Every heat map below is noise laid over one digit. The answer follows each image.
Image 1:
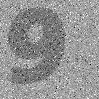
9
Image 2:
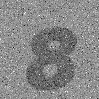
8
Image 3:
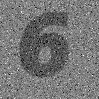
6
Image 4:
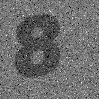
8
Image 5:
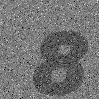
8
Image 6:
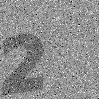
2
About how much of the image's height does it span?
two thirds
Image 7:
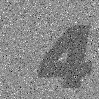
4
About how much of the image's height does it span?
two thirds
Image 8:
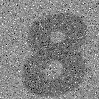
8
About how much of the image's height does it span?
nearly all
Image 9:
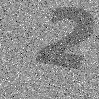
2
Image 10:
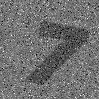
7
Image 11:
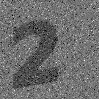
2
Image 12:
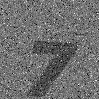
7
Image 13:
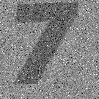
7
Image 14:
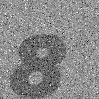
8
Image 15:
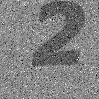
2
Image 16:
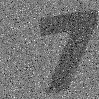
7
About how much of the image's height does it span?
nearly all
